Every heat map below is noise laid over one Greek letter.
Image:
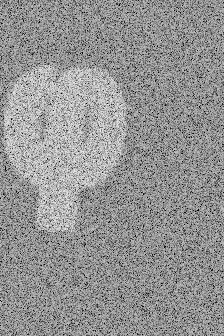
phi
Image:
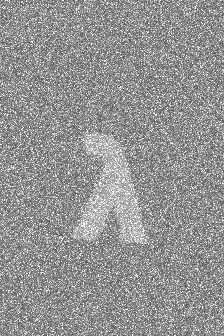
lambda
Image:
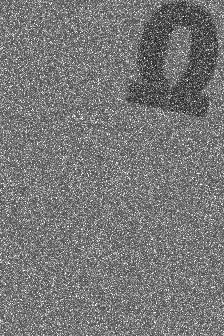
omega
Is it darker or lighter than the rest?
darker
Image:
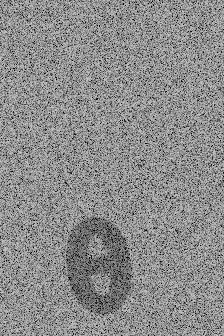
theta
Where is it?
bottom middle
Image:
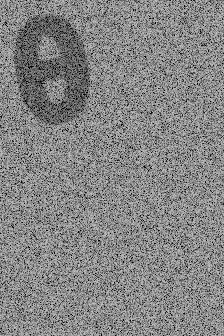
theta
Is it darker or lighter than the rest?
darker
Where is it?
top left
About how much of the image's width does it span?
a third
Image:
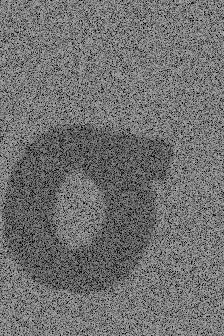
sigma
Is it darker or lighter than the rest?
darker
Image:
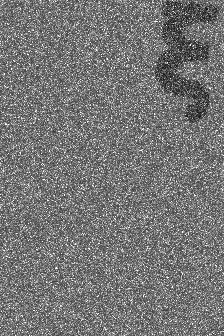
xi
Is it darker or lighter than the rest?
darker
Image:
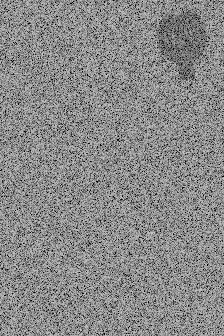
phi
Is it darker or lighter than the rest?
darker
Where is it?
top right
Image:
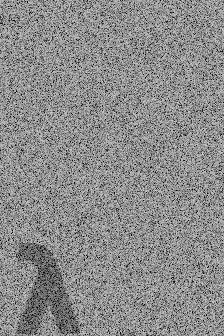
lambda
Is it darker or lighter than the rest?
darker
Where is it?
bottom left
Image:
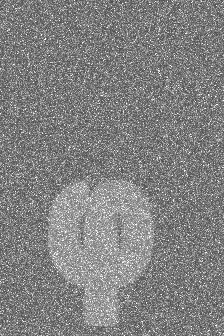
phi
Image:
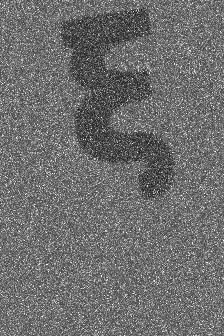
xi
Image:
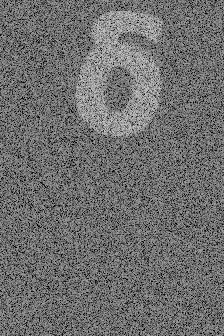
delta
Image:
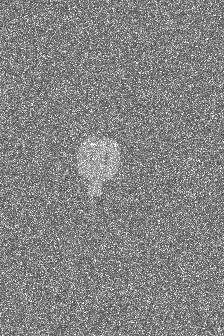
phi
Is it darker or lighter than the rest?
lighter
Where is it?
centre
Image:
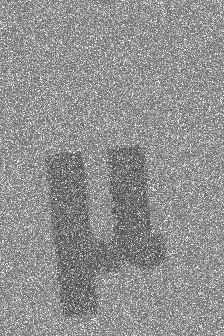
mu
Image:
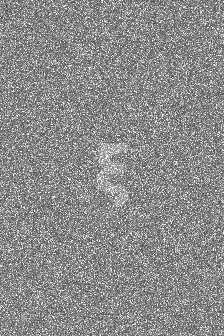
xi
